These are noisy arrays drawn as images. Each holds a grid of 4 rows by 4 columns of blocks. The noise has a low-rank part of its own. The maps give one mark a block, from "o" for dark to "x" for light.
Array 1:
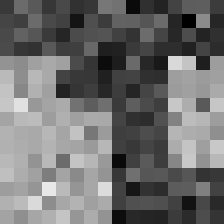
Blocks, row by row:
o o o o
x o o x
x x o x
x x o o
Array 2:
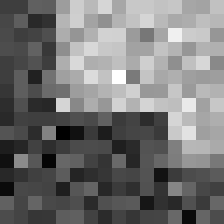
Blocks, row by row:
o x x x
o x x x
o o o x
o o o o
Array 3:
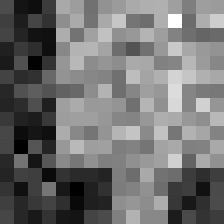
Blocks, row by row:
o x x x
o x x x
o x x x
o o x o
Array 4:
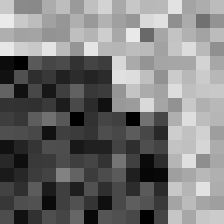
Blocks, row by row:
x x x x
o o x x
o o o x
o o o x
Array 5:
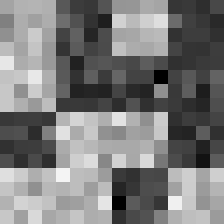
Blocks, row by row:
x o x o
x o o o
o x x o
x x o x
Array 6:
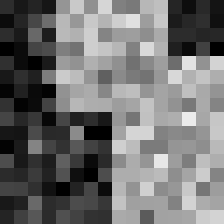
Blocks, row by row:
o x x o
o x x x
o o x x
o o x x
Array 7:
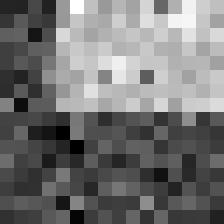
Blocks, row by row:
o x x x
o x x x
o o o o
o o o o
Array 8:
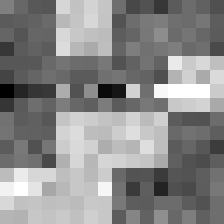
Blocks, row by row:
o x o o
o o o x
o x x o
x x o o
